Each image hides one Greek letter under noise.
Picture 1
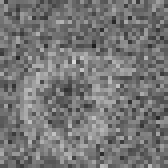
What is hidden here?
light sigma
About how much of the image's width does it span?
two thirds
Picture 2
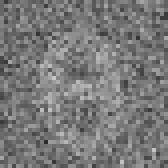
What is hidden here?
light theta
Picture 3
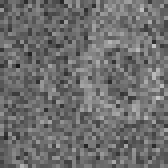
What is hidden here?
light delta
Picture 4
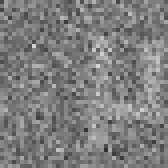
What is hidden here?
light mu
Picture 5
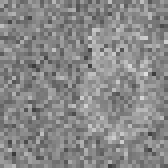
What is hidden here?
light delta
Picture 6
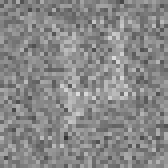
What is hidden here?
light mu
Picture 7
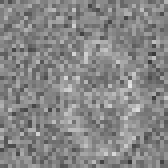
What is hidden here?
light theta
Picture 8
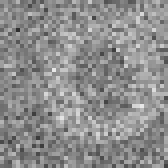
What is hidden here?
light sigma
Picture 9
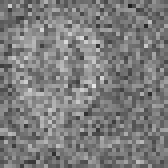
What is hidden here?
light phi
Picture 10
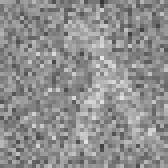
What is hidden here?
light lambda
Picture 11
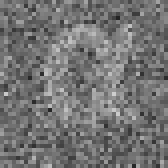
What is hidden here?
light alpha
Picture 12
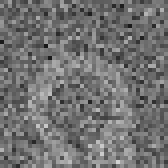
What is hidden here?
light omega
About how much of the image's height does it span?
two thirds
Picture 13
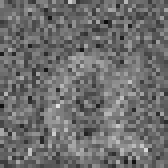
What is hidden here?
light alpha
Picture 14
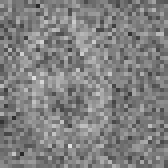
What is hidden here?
light theta
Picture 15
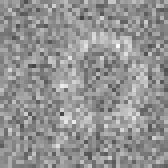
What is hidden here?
light omega
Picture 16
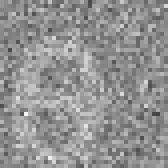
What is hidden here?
light theta
